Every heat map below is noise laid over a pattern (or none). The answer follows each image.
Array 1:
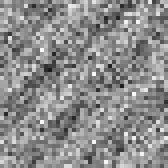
diagonal stripes
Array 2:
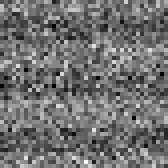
horizontal stripes
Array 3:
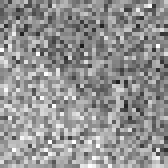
a sharp edge
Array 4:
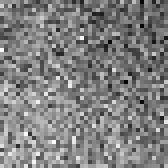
a smooth slope
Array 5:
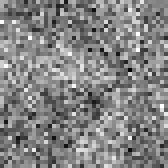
spokes from one point
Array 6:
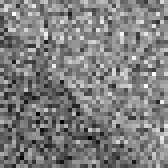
a sharp edge
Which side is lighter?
top right
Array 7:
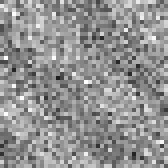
diagonal stripes
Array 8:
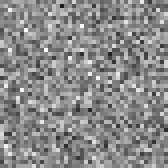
only noise
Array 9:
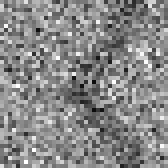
a wavy band
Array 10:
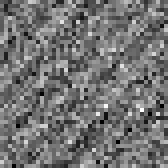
diagonal stripes
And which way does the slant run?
bottom left to top right
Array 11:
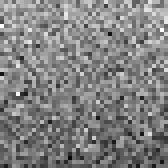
a smooth slope
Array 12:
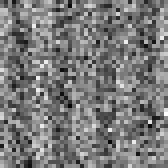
vertical stripes
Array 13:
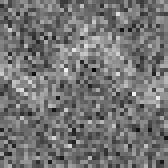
a wavy band
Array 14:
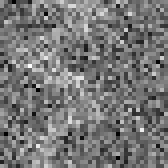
a wavy band
